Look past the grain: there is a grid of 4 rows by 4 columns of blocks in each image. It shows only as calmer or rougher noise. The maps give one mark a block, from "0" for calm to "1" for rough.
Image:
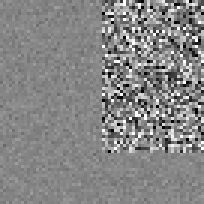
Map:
0 0 1 1
0 0 1 1
0 0 1 1
0 0 0 0
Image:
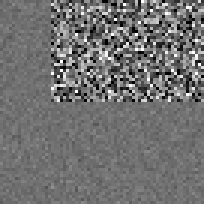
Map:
0 1 1 1
0 1 1 1
0 0 0 0
0 0 0 0
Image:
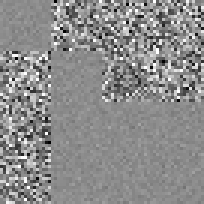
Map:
0 1 1 1
1 0 1 1
1 0 0 0
1 0 0 0
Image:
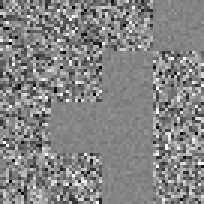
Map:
1 1 1 0
1 1 0 1
1 0 0 1
1 1 0 1
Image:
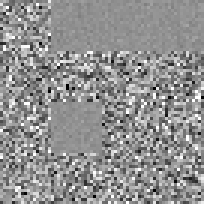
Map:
1 0 0 0
1 1 1 1
1 0 1 1
1 1 1 1
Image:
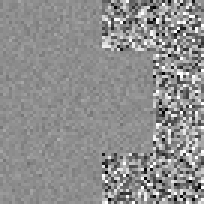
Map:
0 0 1 1
0 0 0 1
0 0 0 1
0 0 1 1
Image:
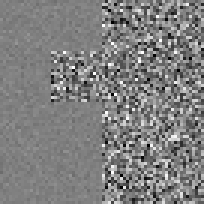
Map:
0 0 1 1
0 1 1 1
0 0 1 1
0 0 1 1
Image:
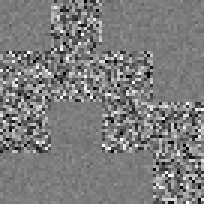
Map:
0 1 0 0
1 1 1 0
1 0 1 1
0 0 0 1
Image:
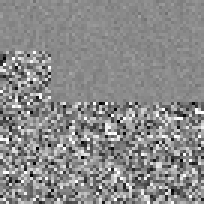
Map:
0 0 0 0
1 0 0 0
1 1 1 1
1 1 1 1
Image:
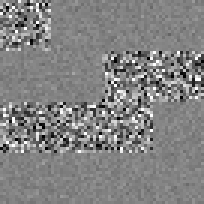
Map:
1 0 0 0
0 0 1 1
1 1 1 0
0 0 0 0
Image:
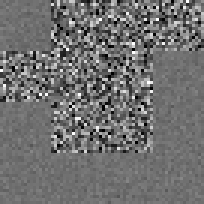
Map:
0 1 1 1
1 1 1 0
0 1 1 0
0 0 0 0
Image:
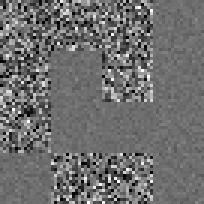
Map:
1 1 1 0
1 0 1 0
1 0 0 0
0 1 1 0
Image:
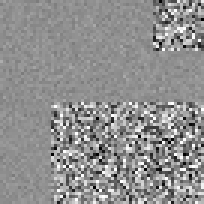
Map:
0 0 0 1
0 0 0 0
0 1 1 1
0 1 1 1
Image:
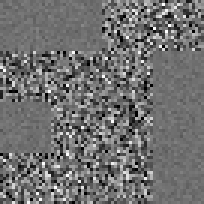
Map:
0 0 1 1
1 1 1 0
0 1 1 0
1 1 1 0
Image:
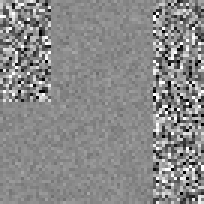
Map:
1 0 0 1
1 0 0 1
0 0 0 1
0 0 0 1
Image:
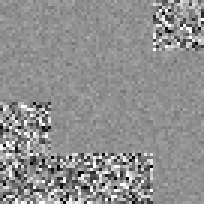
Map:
0 0 0 1
0 0 0 0
1 0 0 0
1 1 1 0
